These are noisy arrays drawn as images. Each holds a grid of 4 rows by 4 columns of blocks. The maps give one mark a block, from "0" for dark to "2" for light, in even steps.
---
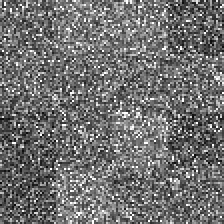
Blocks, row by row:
1 2 2 0
1 1 1 1
0 1 2 0
0 2 1 1
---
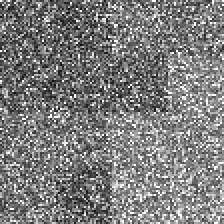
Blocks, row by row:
0 0 1 1
0 0 0 2
1 1 2 2
1 0 2 2
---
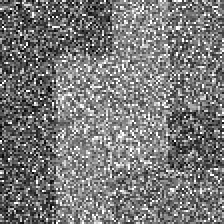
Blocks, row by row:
0 0 2 1
0 2 2 1
0 2 2 0
0 2 1 1
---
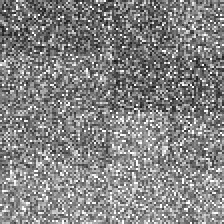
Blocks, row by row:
0 0 0 1
1 1 0 0
1 1 2 1
2 2 2 2
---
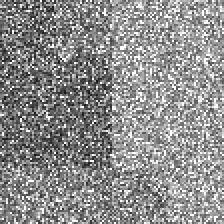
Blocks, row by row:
0 1 2 2
0 0 2 2
0 0 2 2
1 1 1 2
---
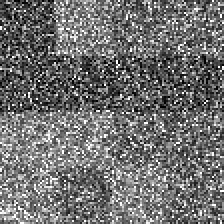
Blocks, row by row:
0 2 1 1
0 0 0 0
2 2 1 1
2 1 2 1
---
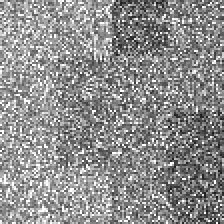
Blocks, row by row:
2 2 0 1
2 1 1 1
2 1 1 0
2 2 1 0
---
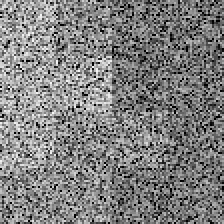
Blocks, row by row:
2 1 0 0
2 2 0 0
2 1 1 0
1 1 0 0
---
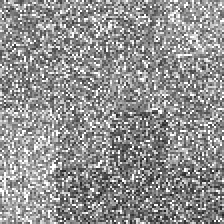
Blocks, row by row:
1 1 1 2
1 1 1 1
2 1 0 1
2 0 0 0
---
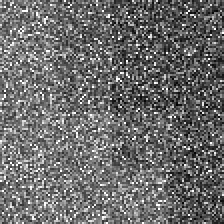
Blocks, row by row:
2 1 0 0
2 1 0 0
2 2 1 0
2 2 2 0
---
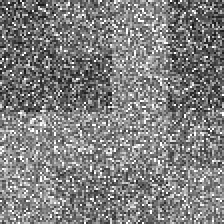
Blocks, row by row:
0 1 2 0
0 0 2 0
2 2 2 1
2 1 1 2
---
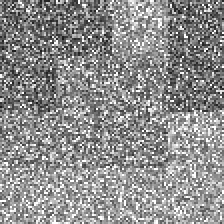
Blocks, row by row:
0 0 2 0
0 1 1 0
1 1 1 2
2 2 2 2
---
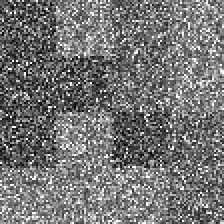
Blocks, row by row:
0 2 1 2
0 0 1 2
0 2 0 1
2 2 2 1
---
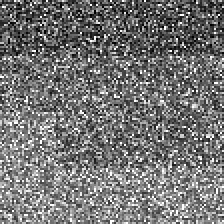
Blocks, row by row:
0 0 0 0
1 1 1 1
2 1 1 1
2 2 2 2
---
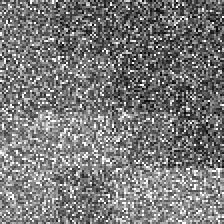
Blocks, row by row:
1 0 0 0
1 1 0 0
2 2 1 0
2 1 2 2
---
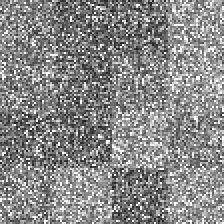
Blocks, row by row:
1 0 0 2
1 0 1 2
0 0 2 1
1 2 0 2
